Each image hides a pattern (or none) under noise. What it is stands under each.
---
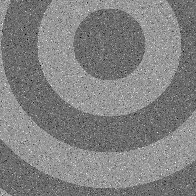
rings round one point
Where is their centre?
top middle
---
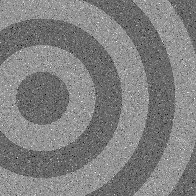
rings round one point
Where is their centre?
middle left
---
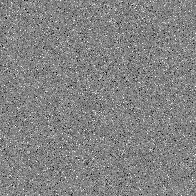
only noise
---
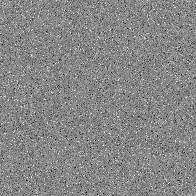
only noise
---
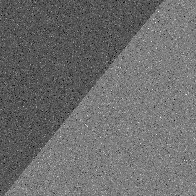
a sharp edge
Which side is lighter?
bottom right
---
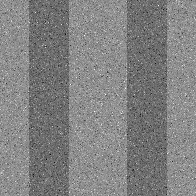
vertical stripes
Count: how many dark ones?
2
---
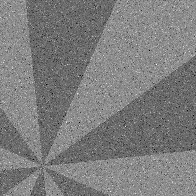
spokes from one point
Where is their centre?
bottom left
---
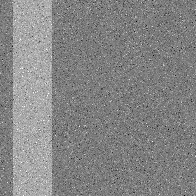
one vertical stripe
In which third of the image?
left
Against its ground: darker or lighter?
lighter
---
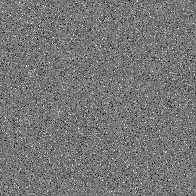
only noise
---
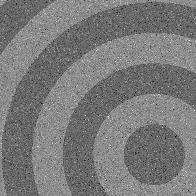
rings round one point
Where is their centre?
bottom right
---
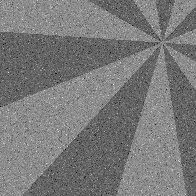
spokes from one point
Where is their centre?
top right
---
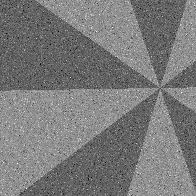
spokes from one point
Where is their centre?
middle right
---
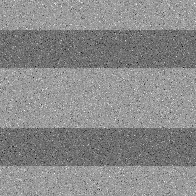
horizontal stripes
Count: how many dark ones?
2
